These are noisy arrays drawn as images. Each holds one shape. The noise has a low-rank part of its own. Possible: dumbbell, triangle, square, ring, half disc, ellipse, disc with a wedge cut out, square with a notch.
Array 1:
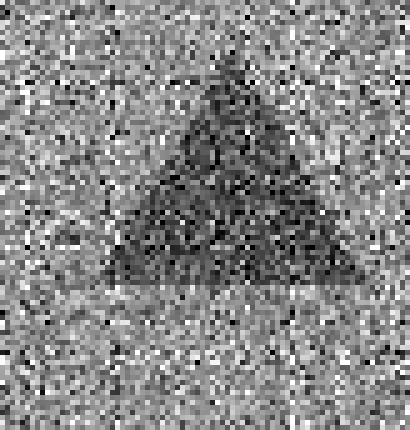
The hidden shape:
triangle
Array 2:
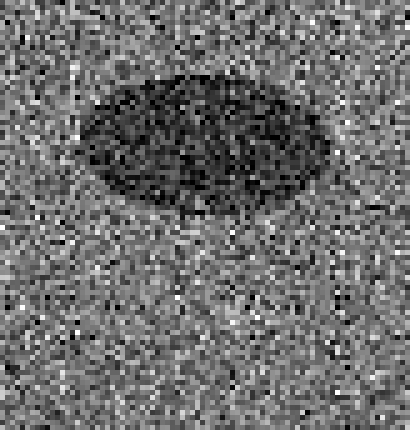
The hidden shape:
ellipse
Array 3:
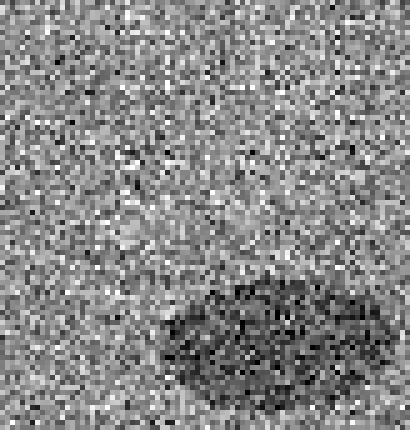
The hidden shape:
ellipse
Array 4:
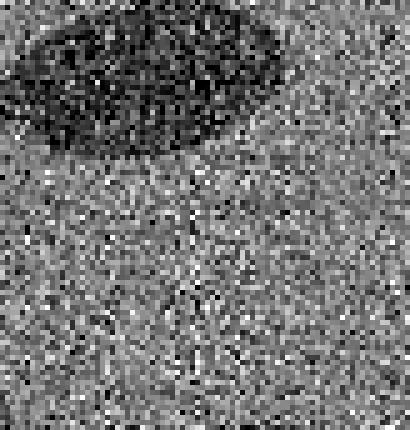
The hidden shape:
ellipse
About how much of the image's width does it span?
two thirds
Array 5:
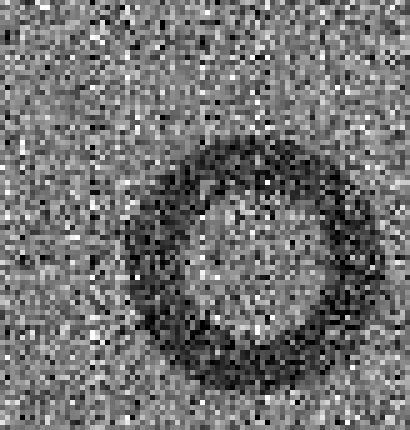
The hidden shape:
ring
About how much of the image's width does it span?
two thirds
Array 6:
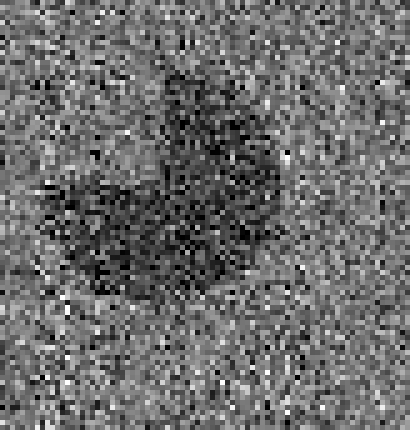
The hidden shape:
disc with a wedge cut out
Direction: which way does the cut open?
up and left
